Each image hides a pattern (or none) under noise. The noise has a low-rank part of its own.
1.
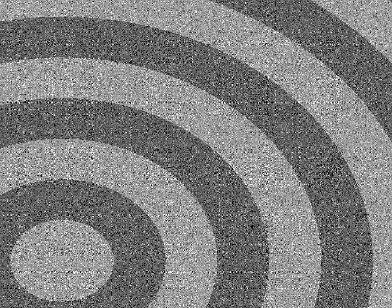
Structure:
rings round one point
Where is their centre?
bottom left
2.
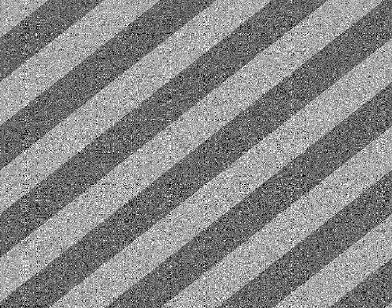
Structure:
diagonal stripes
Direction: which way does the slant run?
bottom left to top right
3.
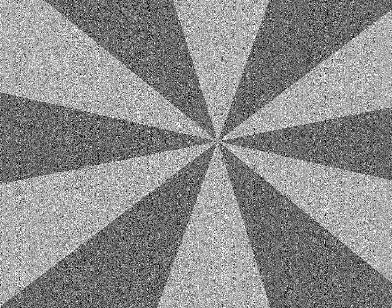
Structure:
spokes from one point
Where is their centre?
centre
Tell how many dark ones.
6
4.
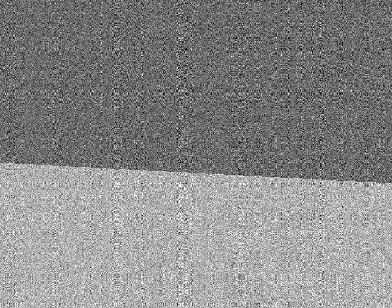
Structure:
a sharp edge
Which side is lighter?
bottom
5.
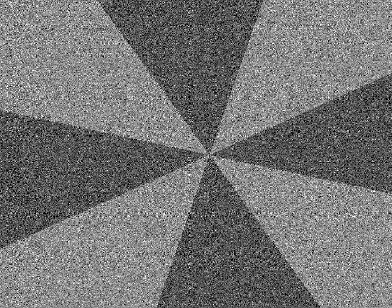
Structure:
spokes from one point
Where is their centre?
centre
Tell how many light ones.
4
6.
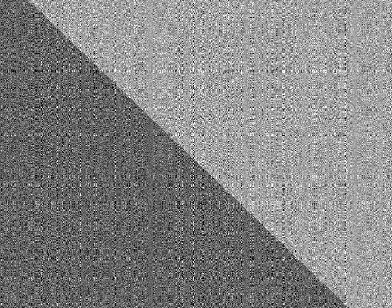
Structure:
a sharp edge
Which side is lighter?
top right
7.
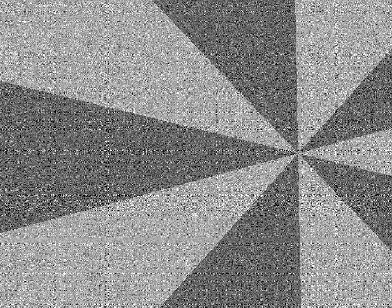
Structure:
spokes from one point
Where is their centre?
middle right
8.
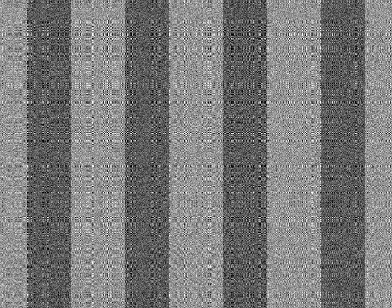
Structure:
vertical stripes
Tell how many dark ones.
4
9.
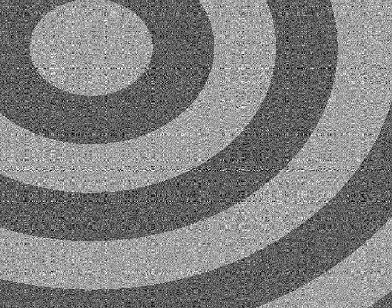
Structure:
rings round one point
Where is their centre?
top left
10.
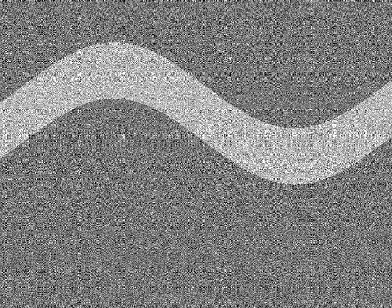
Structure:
a wavy band
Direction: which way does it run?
left to right
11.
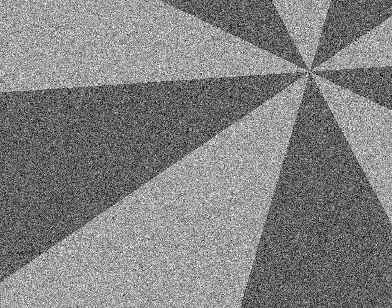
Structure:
spokes from one point
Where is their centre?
top right
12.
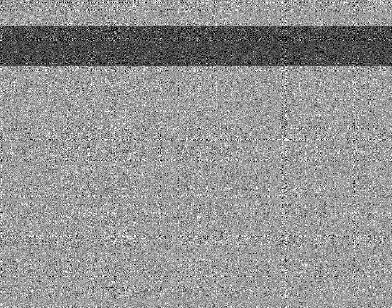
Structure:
one horizontal stripe
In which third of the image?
top
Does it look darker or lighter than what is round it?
darker
